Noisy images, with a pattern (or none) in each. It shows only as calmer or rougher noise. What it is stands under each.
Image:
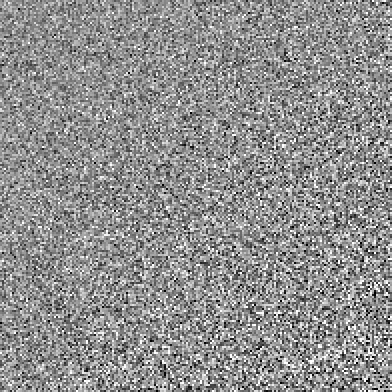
a smooth slope
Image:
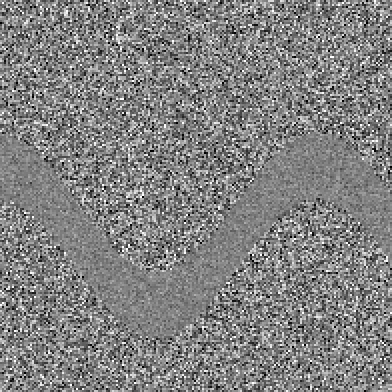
a wavy band
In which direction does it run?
left to right
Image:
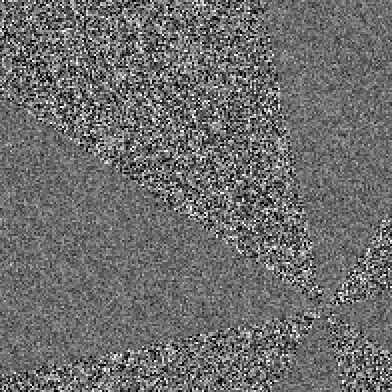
spokes from one point
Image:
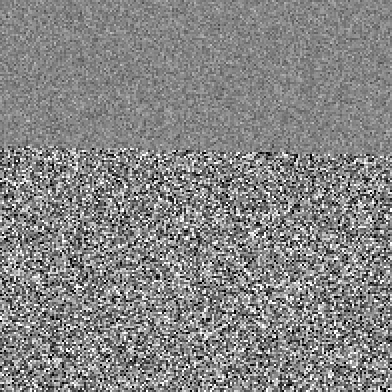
a sharp edge
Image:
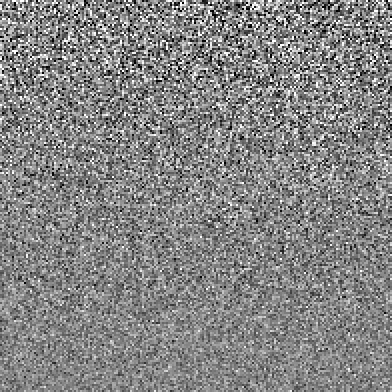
a smooth slope
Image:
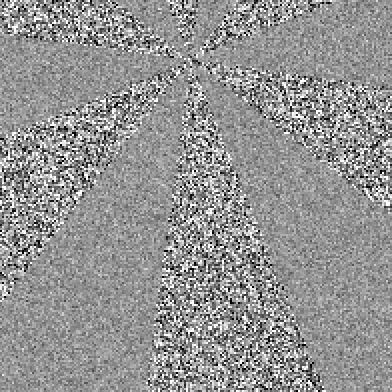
spokes from one point
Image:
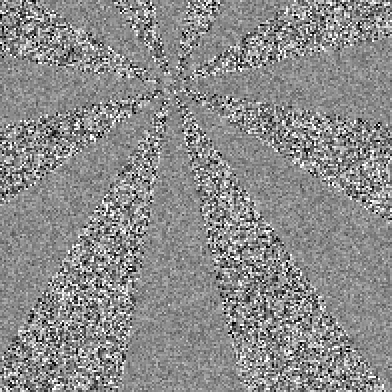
spokes from one point
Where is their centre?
top middle
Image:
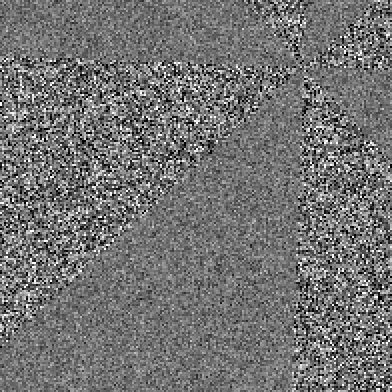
spokes from one point
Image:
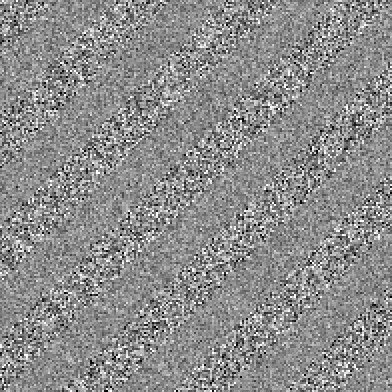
diagonal stripes
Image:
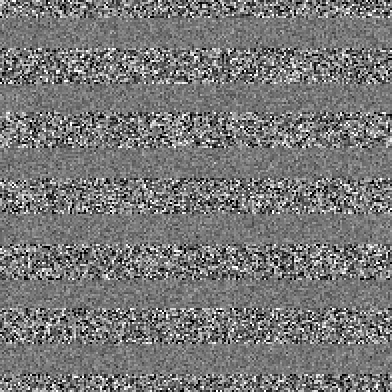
horizontal stripes
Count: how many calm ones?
6
